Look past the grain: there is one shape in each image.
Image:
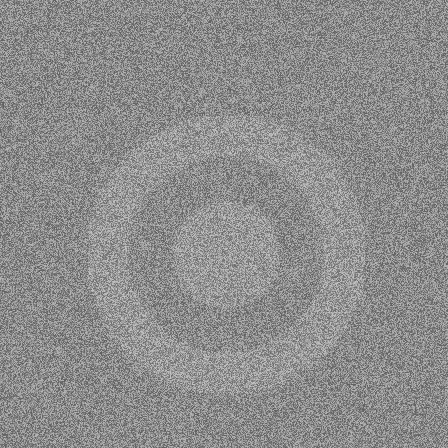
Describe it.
light bullseye
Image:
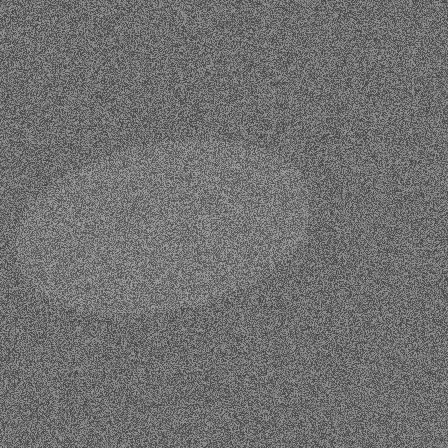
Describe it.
light ellipse
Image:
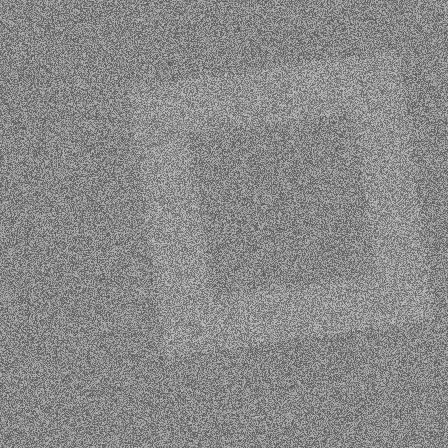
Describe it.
light square frame
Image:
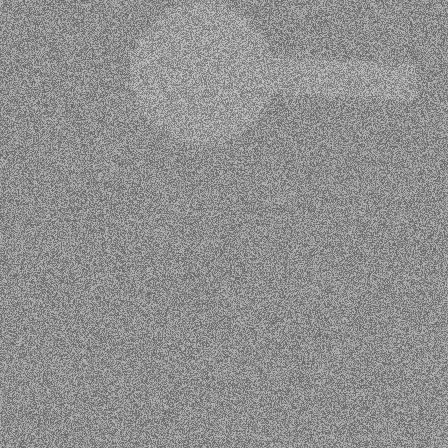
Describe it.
light lollipop
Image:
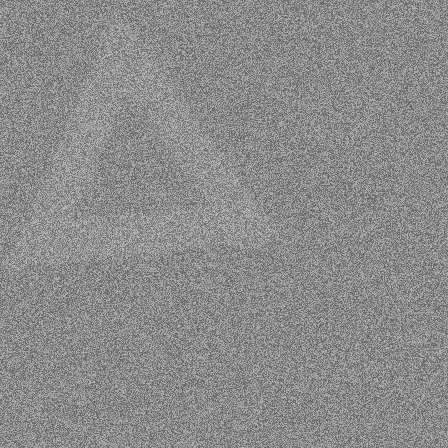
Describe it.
light triangle frame
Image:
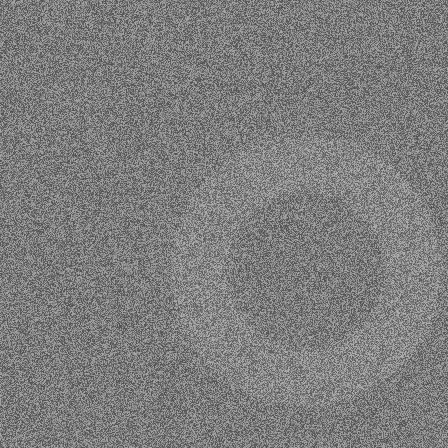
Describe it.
light ring
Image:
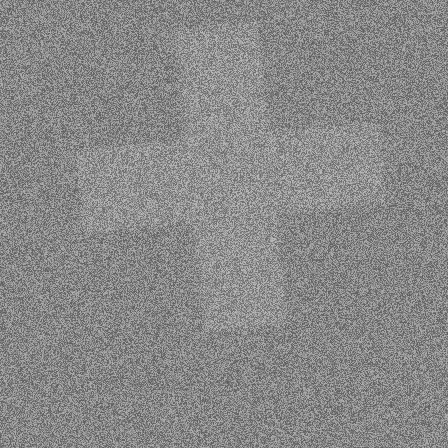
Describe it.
light cross
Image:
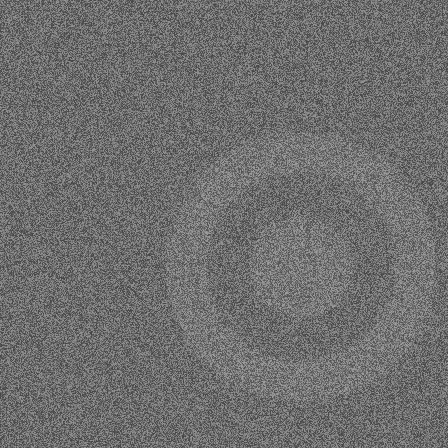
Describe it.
light bullseye
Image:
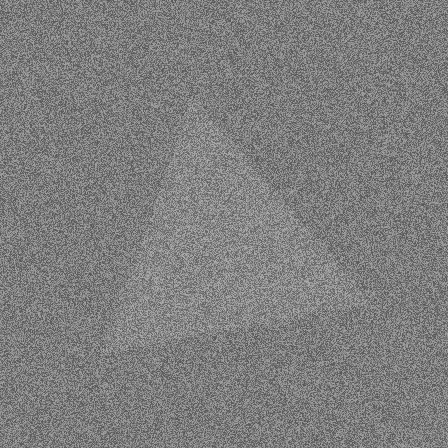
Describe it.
light triangle
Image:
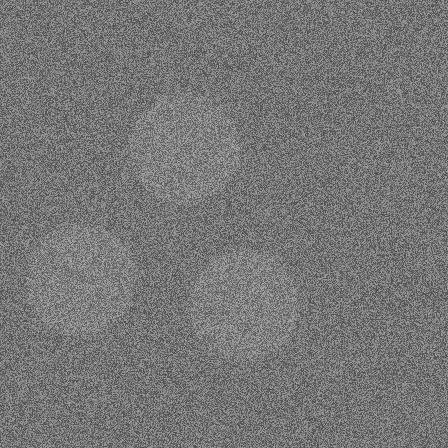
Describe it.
light three dots
